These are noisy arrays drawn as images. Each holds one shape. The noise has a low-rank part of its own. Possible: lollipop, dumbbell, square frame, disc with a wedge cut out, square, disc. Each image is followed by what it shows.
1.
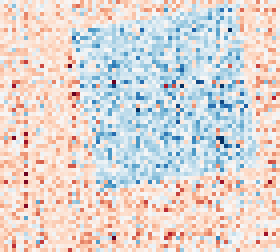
blue square
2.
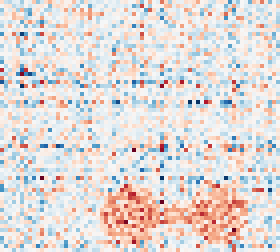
red dumbbell
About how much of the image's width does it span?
half
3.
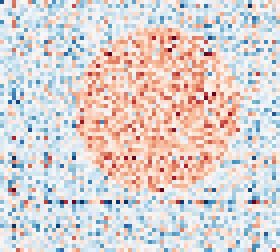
red disc
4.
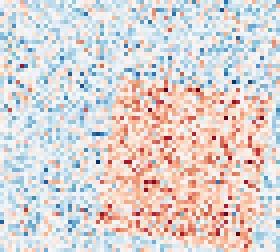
red square
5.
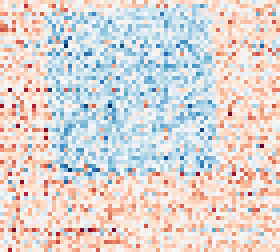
blue square
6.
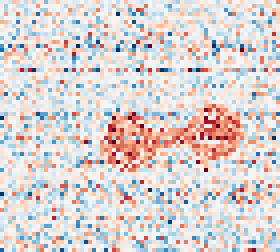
red dumbbell
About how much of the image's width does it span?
half
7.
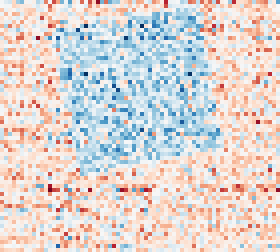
blue square
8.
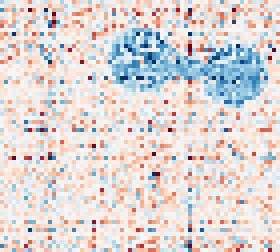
blue dumbbell
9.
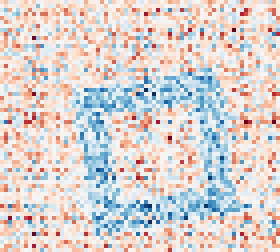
blue square frame
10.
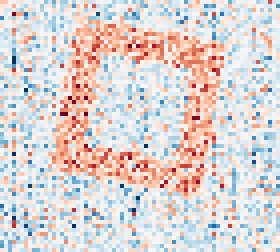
red square frame
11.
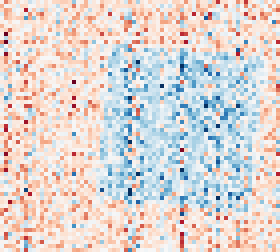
blue square
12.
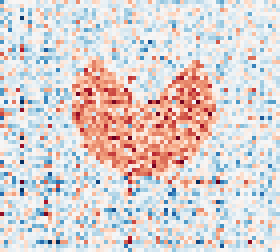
red disc with a wedge cut out
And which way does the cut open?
up
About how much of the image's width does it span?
half
